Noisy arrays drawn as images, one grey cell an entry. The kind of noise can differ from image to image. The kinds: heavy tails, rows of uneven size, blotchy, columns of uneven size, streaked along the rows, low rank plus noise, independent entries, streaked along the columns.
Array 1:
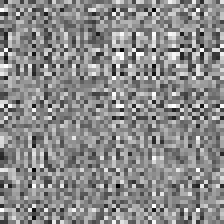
low rank plus noise
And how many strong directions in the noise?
two
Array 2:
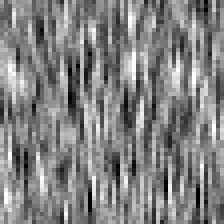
streaked along the columns
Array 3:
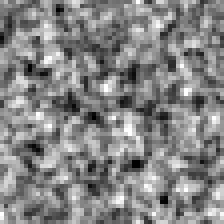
blotchy
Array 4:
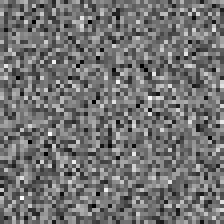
independent entries
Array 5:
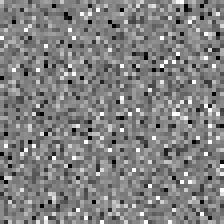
heavy tails
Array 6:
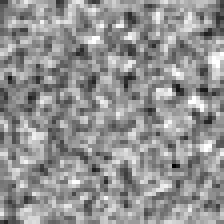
blotchy
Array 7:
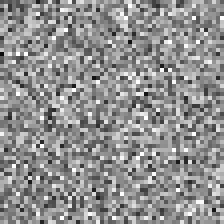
independent entries
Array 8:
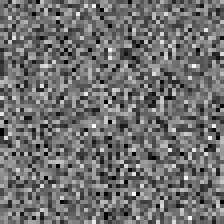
independent entries
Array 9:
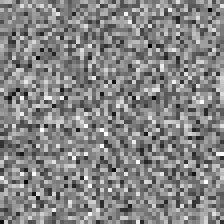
independent entries
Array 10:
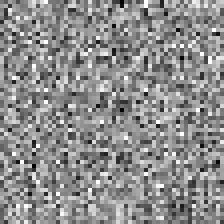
low rank plus noise
